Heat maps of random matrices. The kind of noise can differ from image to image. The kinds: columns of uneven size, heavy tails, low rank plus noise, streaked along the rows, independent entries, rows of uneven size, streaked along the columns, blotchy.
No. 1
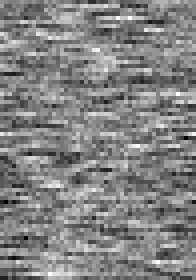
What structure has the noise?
streaked along the rows
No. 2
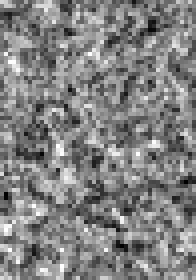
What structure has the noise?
blotchy
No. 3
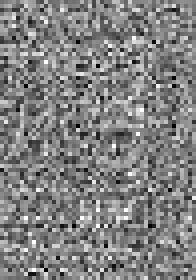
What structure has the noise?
low rank plus noise
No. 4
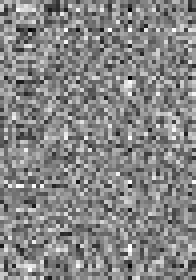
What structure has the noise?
low rank plus noise
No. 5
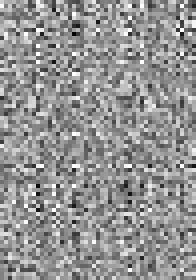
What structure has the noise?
low rank plus noise
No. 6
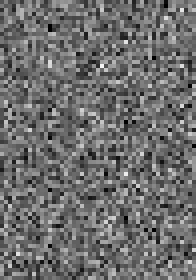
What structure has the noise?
low rank plus noise
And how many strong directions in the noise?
five to eight
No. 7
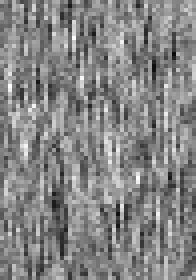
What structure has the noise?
streaked along the columns
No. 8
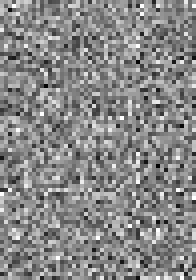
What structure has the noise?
low rank plus noise
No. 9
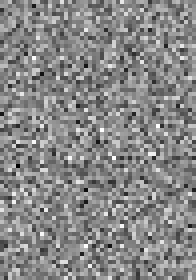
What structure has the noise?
independent entries
